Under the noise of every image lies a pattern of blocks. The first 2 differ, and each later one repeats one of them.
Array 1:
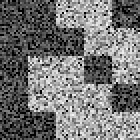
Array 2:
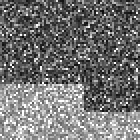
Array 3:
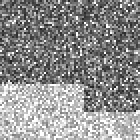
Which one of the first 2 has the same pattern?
2
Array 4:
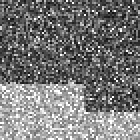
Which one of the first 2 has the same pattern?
2
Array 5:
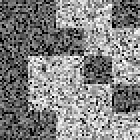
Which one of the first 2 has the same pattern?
1
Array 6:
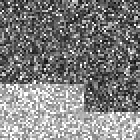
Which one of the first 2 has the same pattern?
2
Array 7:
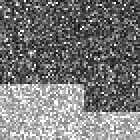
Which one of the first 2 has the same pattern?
2
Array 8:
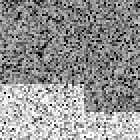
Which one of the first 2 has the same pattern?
2
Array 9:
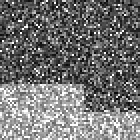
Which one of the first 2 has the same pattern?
2
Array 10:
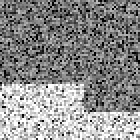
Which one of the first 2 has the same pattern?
2
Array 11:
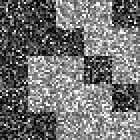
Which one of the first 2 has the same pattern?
1
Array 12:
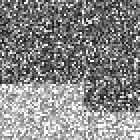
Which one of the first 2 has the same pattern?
2
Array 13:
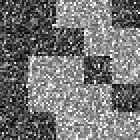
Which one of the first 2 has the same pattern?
1
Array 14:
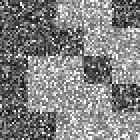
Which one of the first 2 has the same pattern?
1
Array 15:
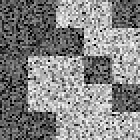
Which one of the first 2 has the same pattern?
1
